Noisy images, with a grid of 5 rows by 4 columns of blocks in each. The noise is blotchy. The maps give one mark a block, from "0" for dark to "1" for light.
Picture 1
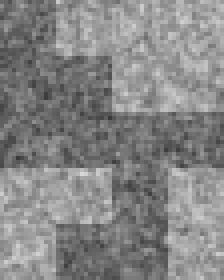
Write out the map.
0 1 1 1
0 0 1 1
0 0 0 0
1 1 0 1
1 0 0 1
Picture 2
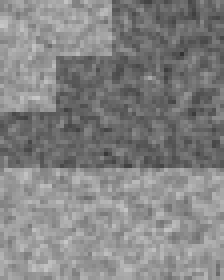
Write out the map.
1 1 0 0
1 0 0 0
0 0 0 0
1 1 1 1
1 1 1 1
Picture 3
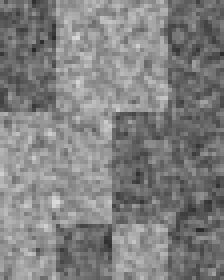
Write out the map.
0 1 1 0
0 1 1 0
1 1 0 0
1 1 0 0
1 0 1 0
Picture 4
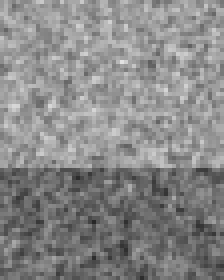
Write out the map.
1 1 1 1
1 1 1 1
1 1 1 1
0 0 0 0
0 0 0 0
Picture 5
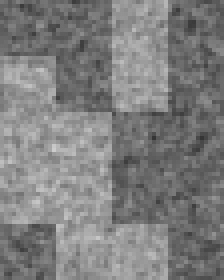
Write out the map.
0 0 1 0
1 0 1 0
1 1 0 0
1 1 0 0
0 1 1 0
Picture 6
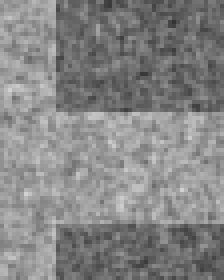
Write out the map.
1 0 0 0
1 0 0 0
1 1 1 1
1 1 1 1
1 0 0 0
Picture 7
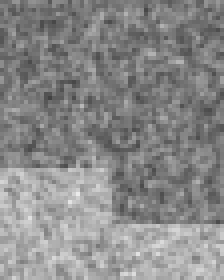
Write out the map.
0 0 0 0
0 0 0 0
0 0 0 0
1 1 0 0
1 1 1 1
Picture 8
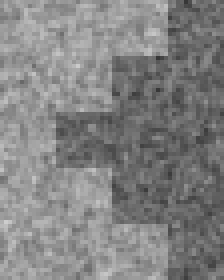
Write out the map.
1 1 1 0
1 1 0 0
1 0 0 0
1 1 0 0
1 1 1 0
